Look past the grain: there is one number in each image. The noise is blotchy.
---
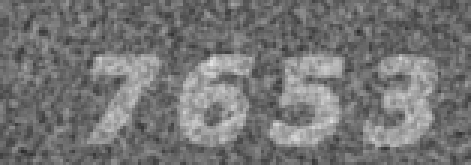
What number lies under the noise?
7653
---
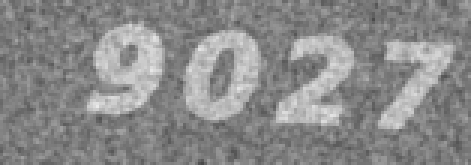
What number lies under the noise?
9027
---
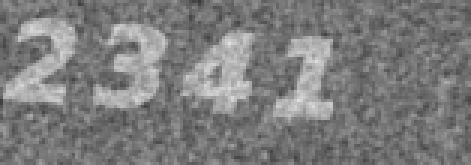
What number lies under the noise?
2341
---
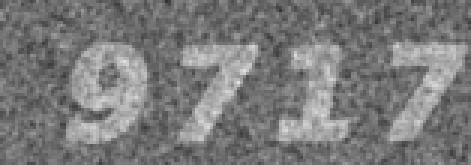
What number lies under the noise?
9717
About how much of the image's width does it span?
nearly all
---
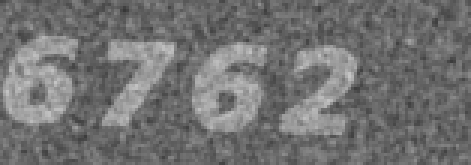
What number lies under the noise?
6762
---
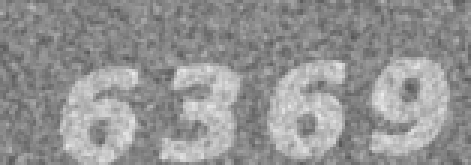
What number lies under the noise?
6369
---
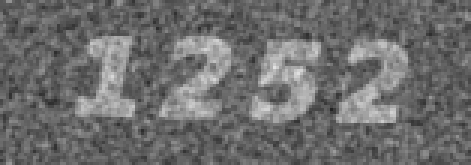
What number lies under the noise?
1252
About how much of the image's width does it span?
two thirds
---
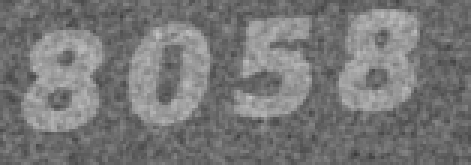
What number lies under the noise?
8058
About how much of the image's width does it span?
nearly all
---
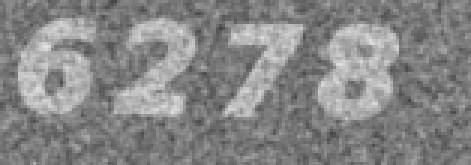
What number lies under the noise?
6278
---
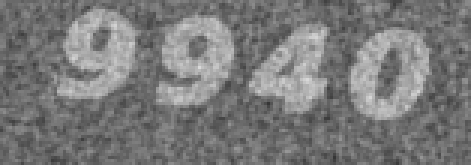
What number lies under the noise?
9940
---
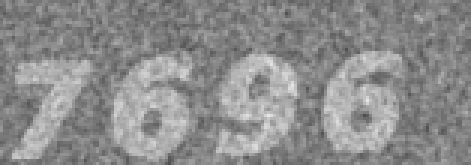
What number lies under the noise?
7696
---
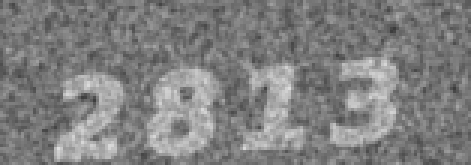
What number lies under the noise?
2813
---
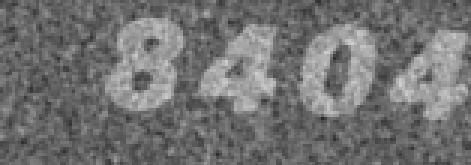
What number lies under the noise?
8404
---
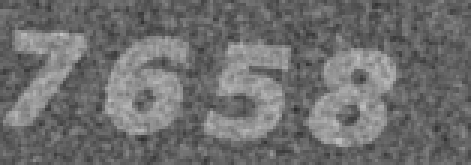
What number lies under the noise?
7658
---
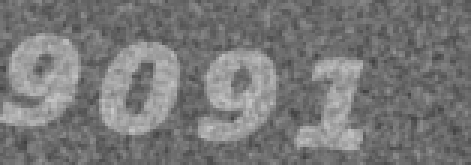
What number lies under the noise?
9091
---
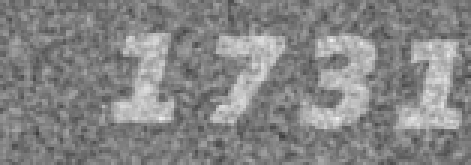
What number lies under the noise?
1731
